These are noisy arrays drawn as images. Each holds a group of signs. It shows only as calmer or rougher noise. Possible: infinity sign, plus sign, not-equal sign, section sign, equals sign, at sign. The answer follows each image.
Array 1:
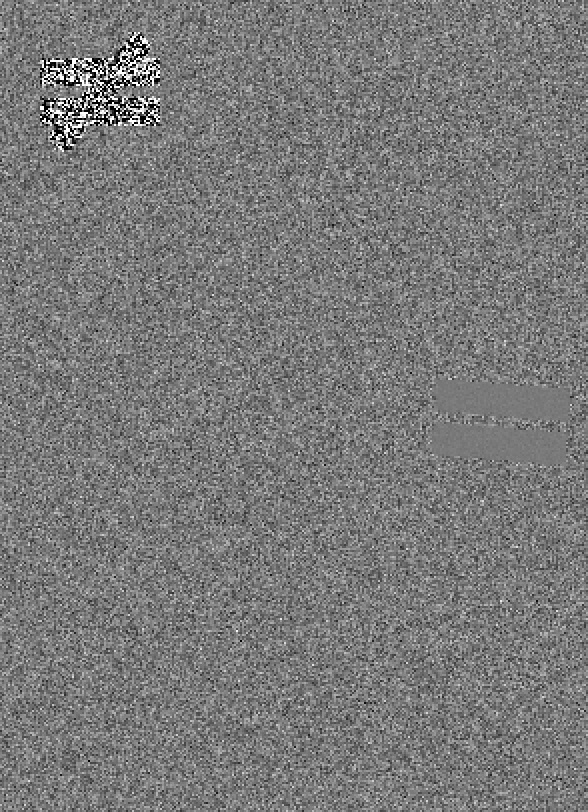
top left: rough not-equal sign; middle right: calm equals sign
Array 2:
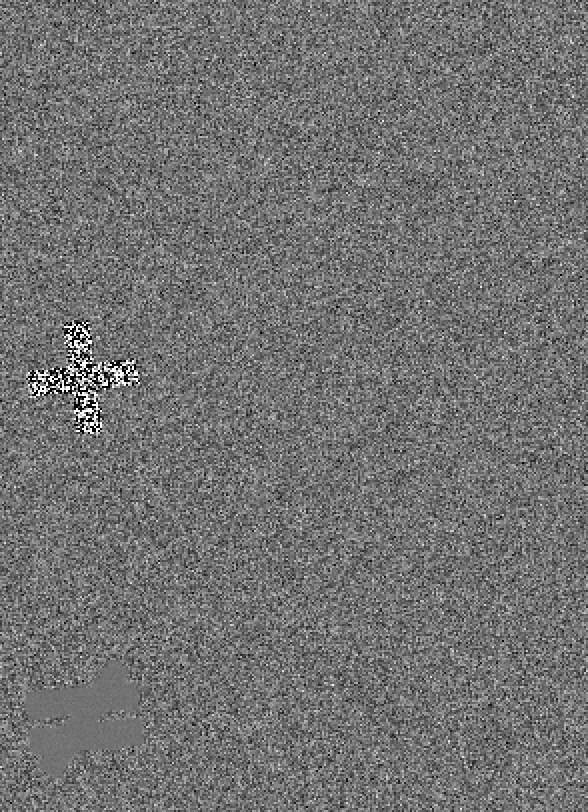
middle left: rough plus sign; bottom left: calm not-equal sign
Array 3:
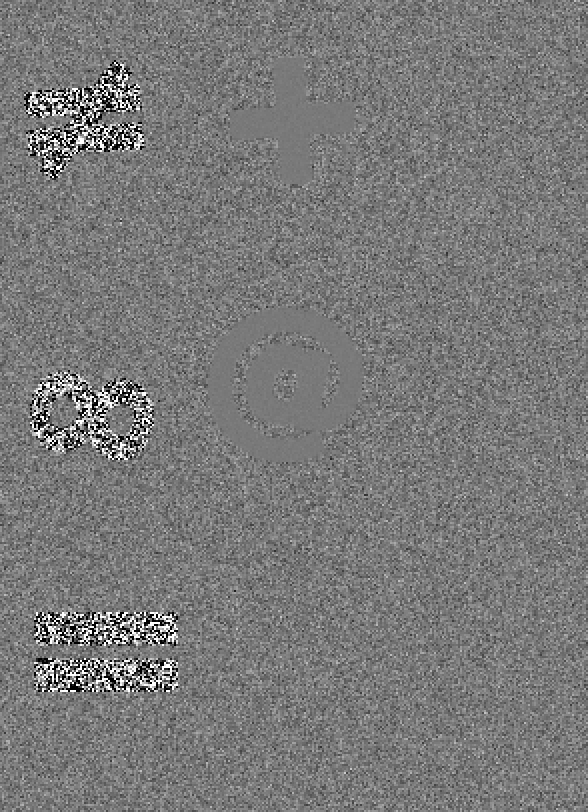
top left: rough not-equal sign; top middle: calm plus sign; middle left: rough infinity sign; centre: calm at sign; bottom left: rough equals sign
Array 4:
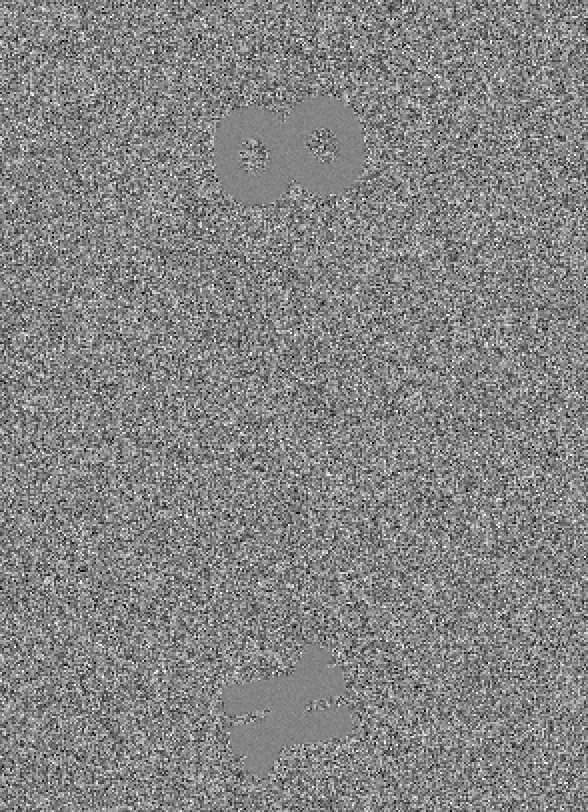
top middle: calm infinity sign; bottom middle: calm not-equal sign
